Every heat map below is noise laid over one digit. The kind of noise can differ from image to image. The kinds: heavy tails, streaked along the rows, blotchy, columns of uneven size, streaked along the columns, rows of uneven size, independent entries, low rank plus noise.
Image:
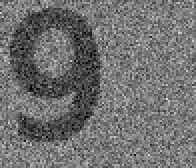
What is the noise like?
independent entries
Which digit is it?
9
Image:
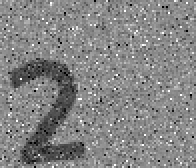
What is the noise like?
heavy tails
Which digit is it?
2
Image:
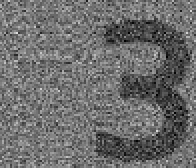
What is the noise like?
low rank plus noise
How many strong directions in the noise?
three or four
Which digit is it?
3
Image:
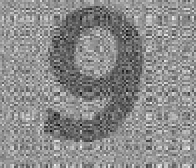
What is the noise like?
low rank plus noise
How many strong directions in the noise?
one
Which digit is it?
9
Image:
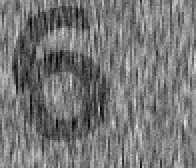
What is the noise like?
streaked along the columns
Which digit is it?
6
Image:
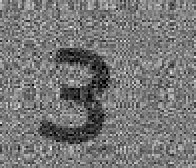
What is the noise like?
low rank plus noise
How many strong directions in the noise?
two
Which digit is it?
3
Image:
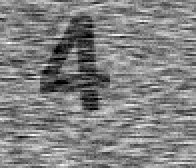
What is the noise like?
streaked along the rows
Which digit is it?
4
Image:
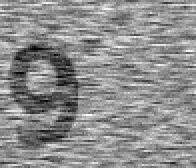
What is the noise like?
streaked along the rows
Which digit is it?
9
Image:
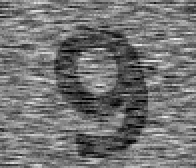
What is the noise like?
streaked along the rows
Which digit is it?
9
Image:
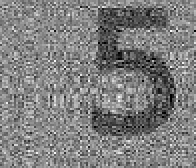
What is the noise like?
low rank plus noise
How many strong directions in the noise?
two
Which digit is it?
5
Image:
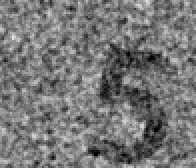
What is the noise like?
blotchy
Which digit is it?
5
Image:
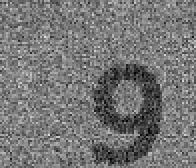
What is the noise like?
low rank plus noise
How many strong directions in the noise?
five to eight
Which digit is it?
9
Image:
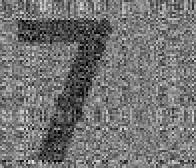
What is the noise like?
low rank plus noise
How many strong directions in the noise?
two
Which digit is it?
7
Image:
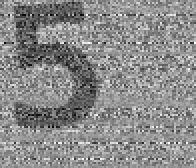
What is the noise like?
rows of uneven size
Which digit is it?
5
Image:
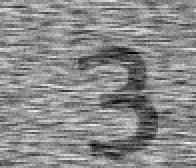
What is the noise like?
streaked along the rows
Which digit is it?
3
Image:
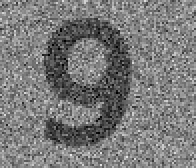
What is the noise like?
independent entries
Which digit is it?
9
